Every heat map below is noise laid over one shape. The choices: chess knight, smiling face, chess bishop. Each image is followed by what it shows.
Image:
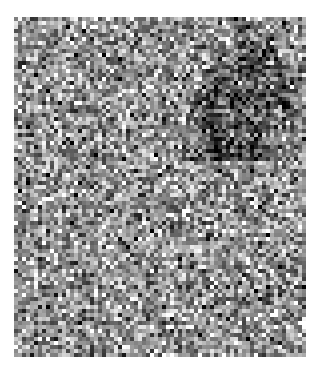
dark chess knight, top right
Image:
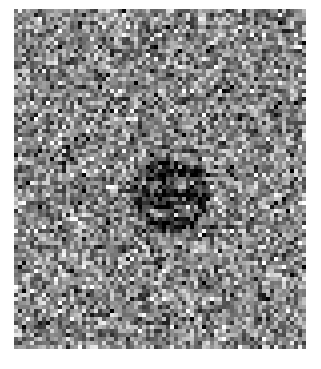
dark smiling face, centre
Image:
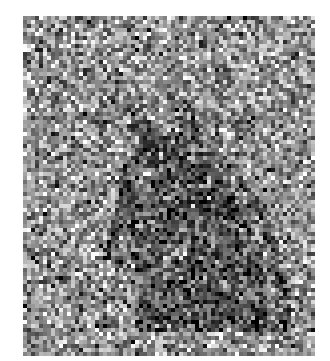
dark chess knight
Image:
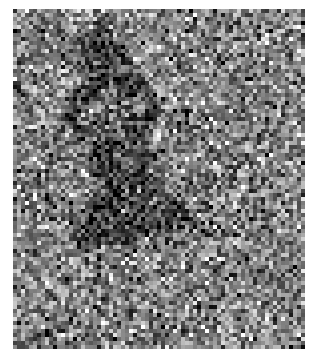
dark chess bishop
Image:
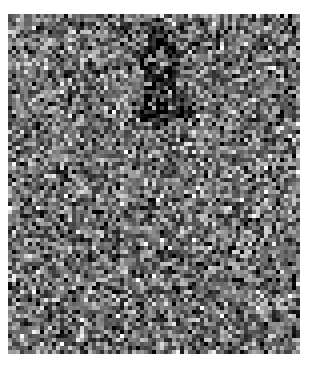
dark chess bishop, top middle
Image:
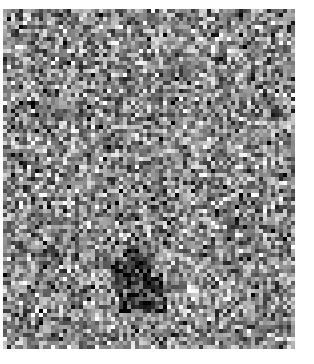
dark chess knight, bottom middle
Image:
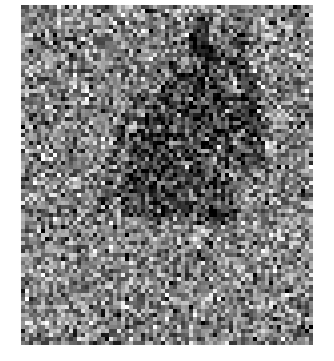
dark chess knight
